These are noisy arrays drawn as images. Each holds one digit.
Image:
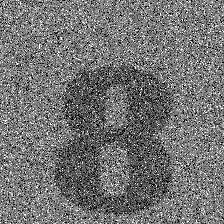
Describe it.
dark 8
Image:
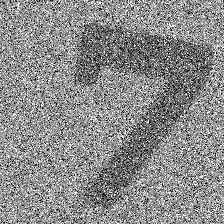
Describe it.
dark 7
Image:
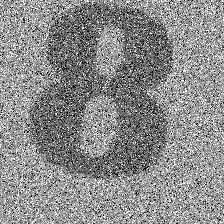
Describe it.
dark 8
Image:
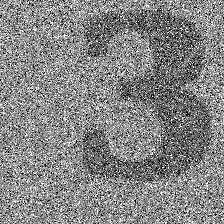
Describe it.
dark 3
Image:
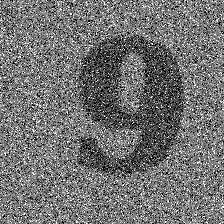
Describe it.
dark 9
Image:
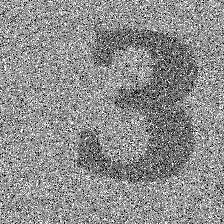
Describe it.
dark 3
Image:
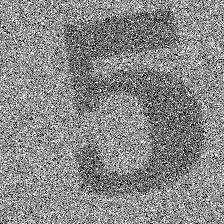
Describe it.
dark 5
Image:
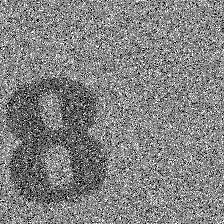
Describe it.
dark 8
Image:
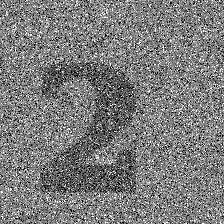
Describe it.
dark 2
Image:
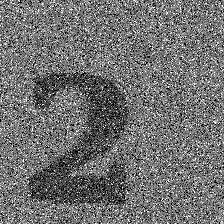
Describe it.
dark 2
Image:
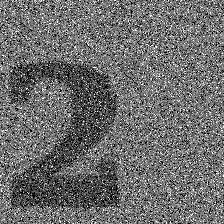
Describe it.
dark 2
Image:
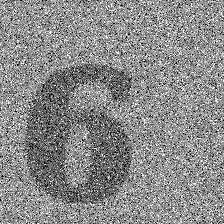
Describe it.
dark 6
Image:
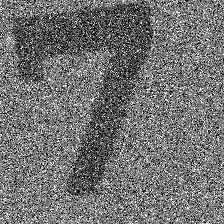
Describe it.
dark 7
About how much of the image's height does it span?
nearly all
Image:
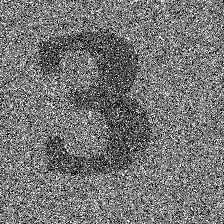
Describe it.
dark 3
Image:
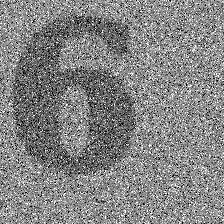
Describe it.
dark 6
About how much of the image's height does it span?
two thirds
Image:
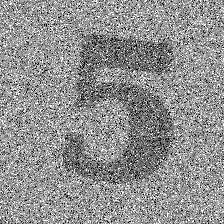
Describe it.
dark 5
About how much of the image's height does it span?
two thirds
